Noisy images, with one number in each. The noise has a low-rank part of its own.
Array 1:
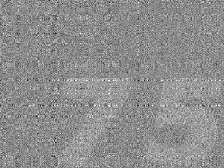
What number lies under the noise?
75
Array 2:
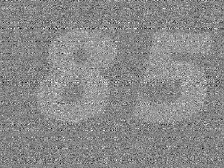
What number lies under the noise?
85
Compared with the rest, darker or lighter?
lighter
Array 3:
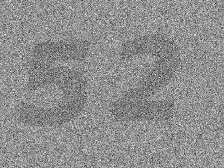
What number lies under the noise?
52
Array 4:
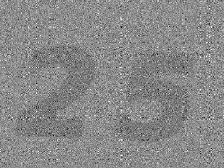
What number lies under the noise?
25
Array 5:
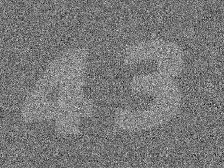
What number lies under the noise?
43
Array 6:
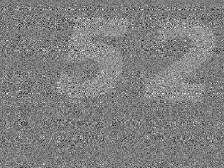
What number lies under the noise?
52
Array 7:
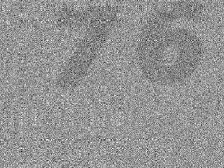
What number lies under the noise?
76
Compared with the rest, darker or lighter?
darker
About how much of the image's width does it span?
two thirds
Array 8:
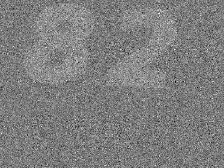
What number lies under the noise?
82
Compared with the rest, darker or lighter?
lighter
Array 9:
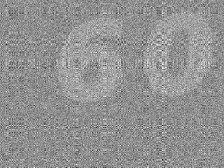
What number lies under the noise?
60
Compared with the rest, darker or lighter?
lighter
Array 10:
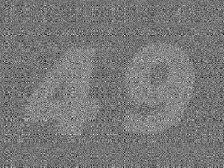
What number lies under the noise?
49
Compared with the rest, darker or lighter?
lighter
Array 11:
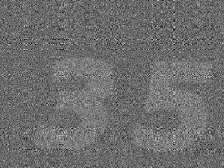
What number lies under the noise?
35
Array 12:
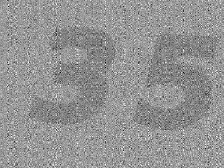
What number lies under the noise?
35
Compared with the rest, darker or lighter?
darker
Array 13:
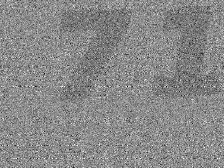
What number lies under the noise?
71
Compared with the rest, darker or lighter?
darker
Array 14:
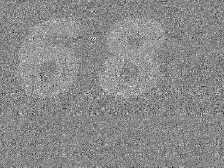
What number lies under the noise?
68
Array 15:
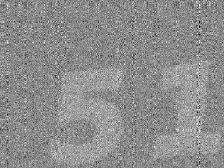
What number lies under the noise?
51
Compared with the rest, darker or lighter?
lighter
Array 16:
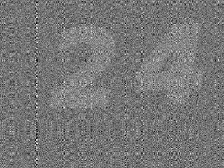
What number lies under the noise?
24
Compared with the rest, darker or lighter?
lighter
